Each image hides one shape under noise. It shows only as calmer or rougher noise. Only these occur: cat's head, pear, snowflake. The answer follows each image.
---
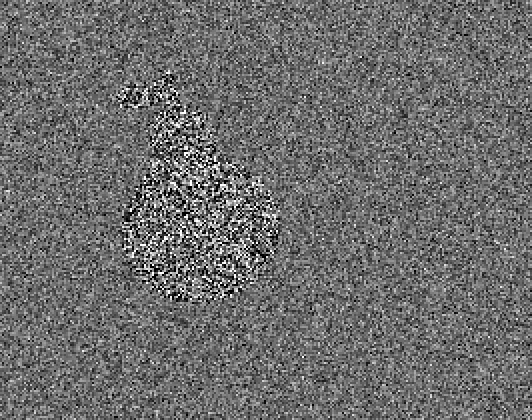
pear
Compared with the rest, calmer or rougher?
rougher
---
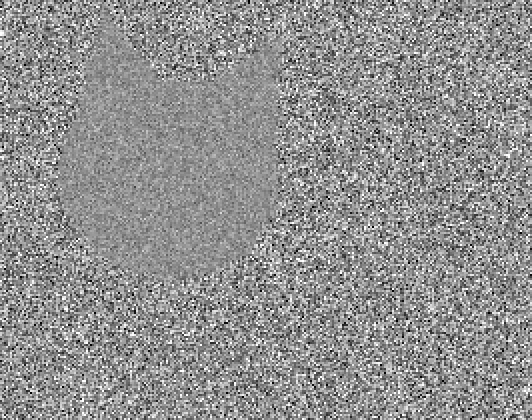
cat's head
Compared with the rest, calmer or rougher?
calmer
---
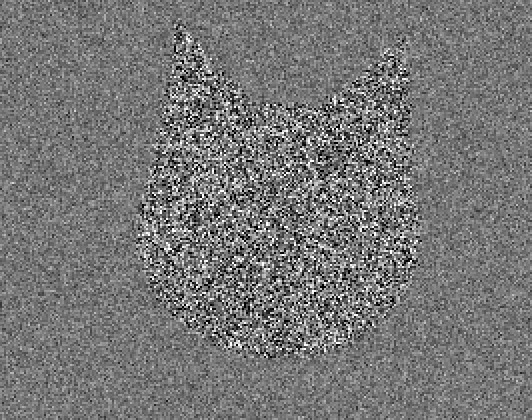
cat's head
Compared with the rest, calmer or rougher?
rougher
